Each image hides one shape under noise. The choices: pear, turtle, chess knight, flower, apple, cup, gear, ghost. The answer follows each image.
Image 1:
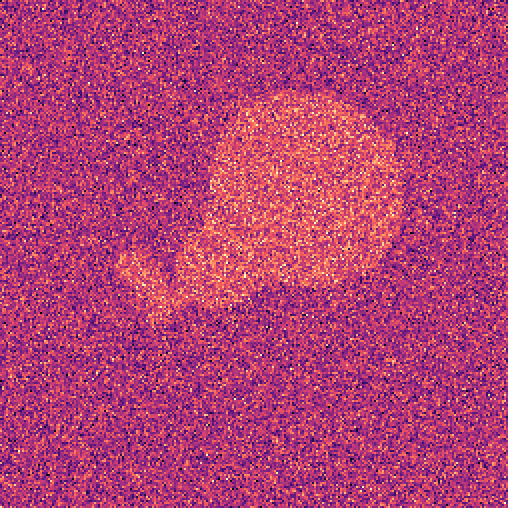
light pear
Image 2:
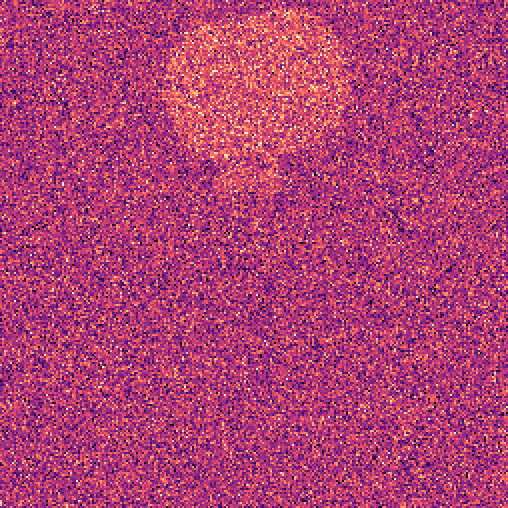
light apple, top middle
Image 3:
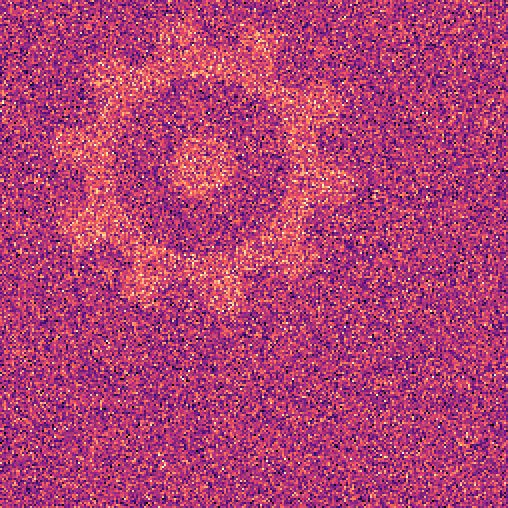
light gear
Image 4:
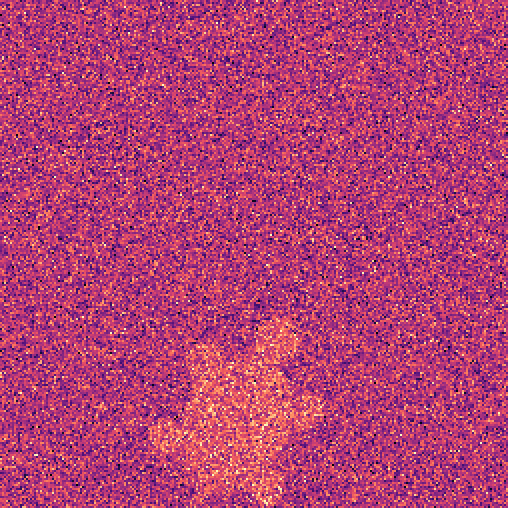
light turtle, bottom middle
